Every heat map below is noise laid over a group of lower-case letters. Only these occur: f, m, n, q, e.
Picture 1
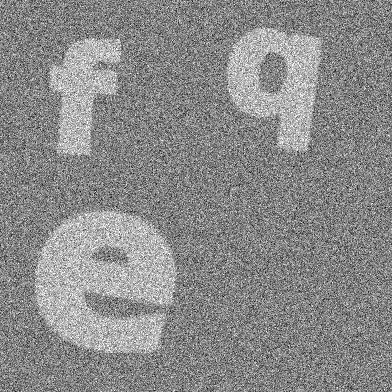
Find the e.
bottom left
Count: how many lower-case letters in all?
3
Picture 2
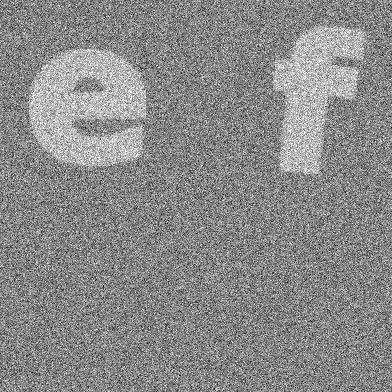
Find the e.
top left
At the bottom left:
nothing
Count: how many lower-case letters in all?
2
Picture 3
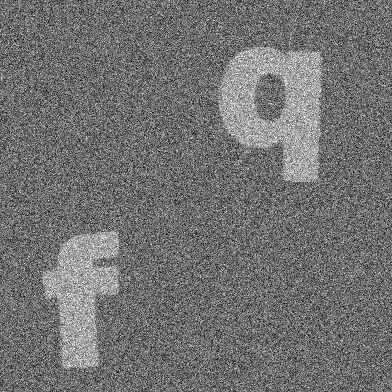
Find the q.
top right
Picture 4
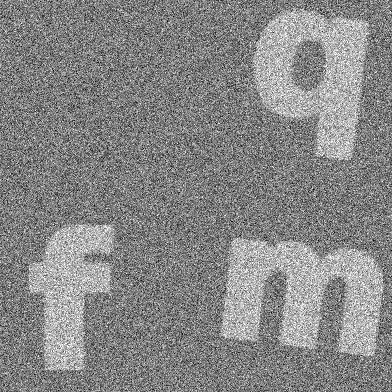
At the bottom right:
m
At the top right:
q
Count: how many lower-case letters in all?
3
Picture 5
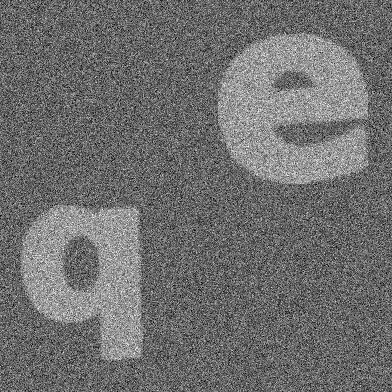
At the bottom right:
nothing
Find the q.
bottom left
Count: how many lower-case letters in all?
2
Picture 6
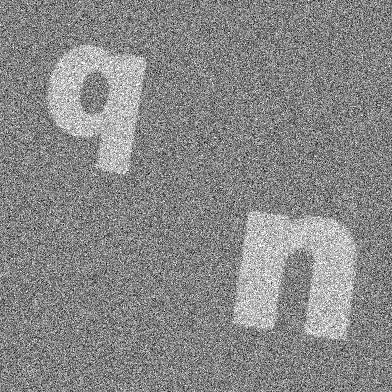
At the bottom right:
n
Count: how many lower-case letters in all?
2
